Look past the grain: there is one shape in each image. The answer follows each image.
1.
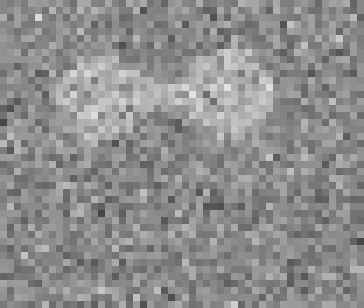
dumbbell
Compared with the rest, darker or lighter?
lighter
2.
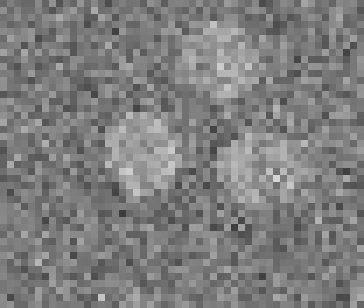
three dots
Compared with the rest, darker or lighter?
lighter
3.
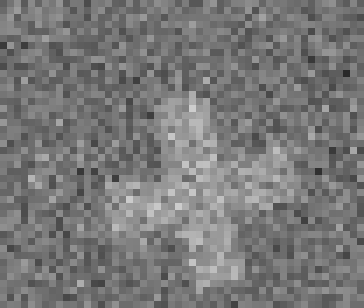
cross
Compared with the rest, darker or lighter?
lighter
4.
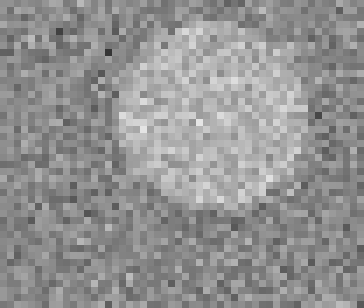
disc
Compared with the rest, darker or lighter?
lighter
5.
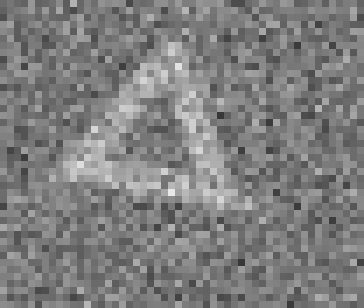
triangle frame
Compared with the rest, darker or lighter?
lighter
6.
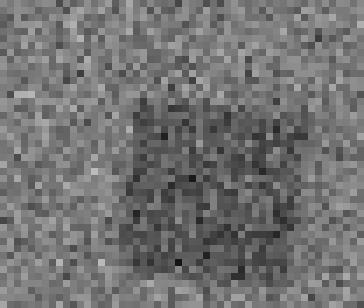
square
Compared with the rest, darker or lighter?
darker
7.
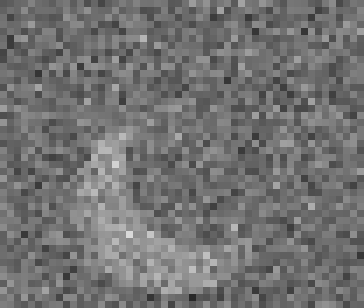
crescent
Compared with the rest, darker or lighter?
lighter
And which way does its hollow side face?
up and right
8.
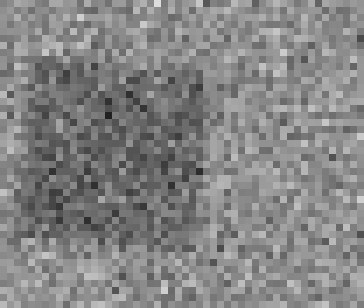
square
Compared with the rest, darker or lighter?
darker
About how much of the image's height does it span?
two thirds
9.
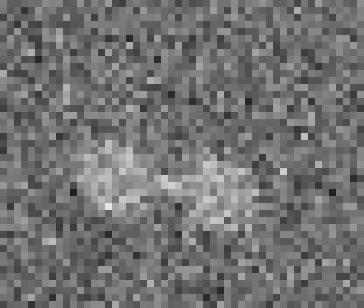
dumbbell
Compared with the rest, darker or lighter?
lighter
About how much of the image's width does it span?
half
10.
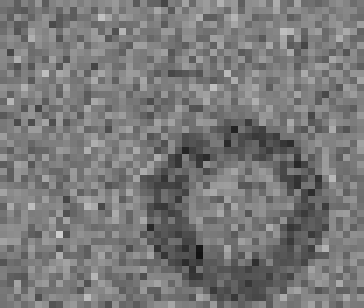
ring
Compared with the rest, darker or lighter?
darker
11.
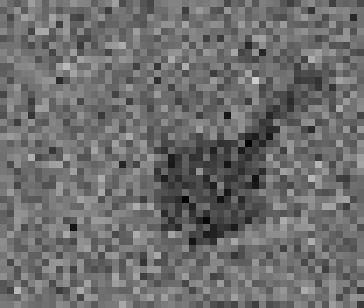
lollipop
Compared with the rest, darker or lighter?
darker
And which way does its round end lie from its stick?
down and left
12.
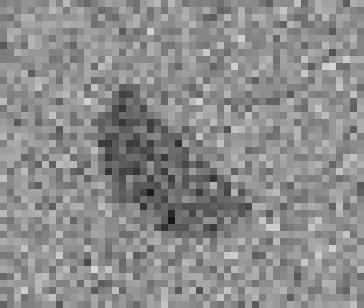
half disc
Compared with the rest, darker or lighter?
darker
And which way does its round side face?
down and left
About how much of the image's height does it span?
half
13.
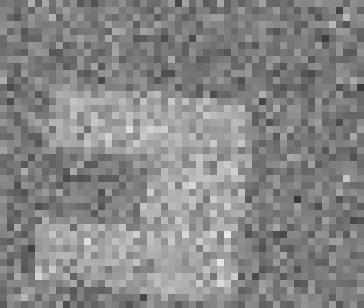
square with a notch
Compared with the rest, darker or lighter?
lighter
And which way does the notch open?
left
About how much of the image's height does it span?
two thirds
